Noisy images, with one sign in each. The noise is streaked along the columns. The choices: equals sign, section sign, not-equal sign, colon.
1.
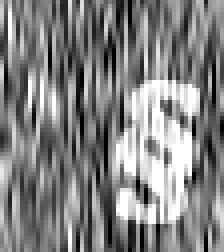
section sign
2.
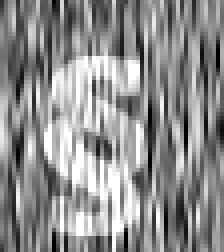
section sign
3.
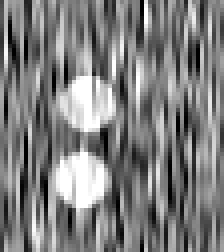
colon
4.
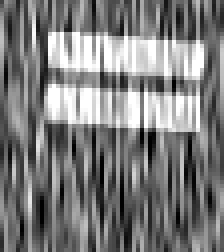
equals sign
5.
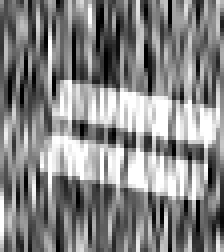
equals sign
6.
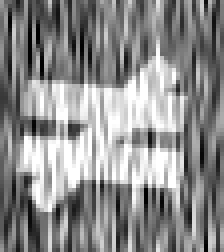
not-equal sign
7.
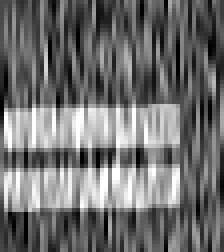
equals sign
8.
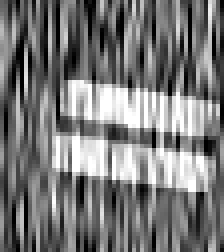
equals sign
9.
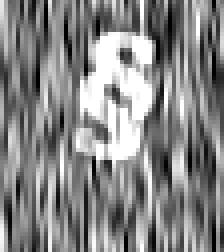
section sign
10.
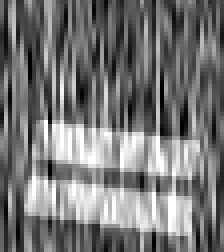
equals sign
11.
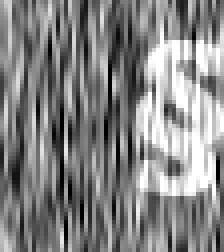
section sign
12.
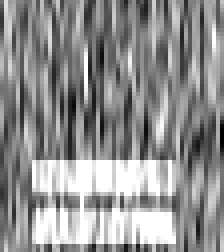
equals sign
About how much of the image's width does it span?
two thirds
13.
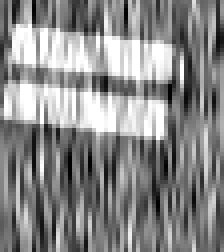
equals sign
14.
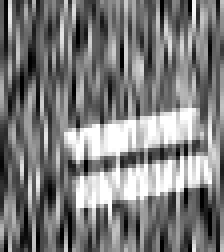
equals sign
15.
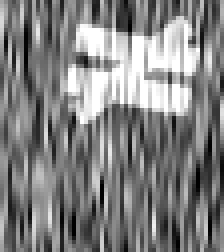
not-equal sign
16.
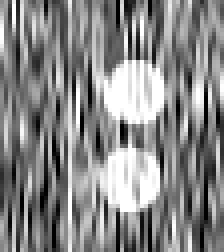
colon
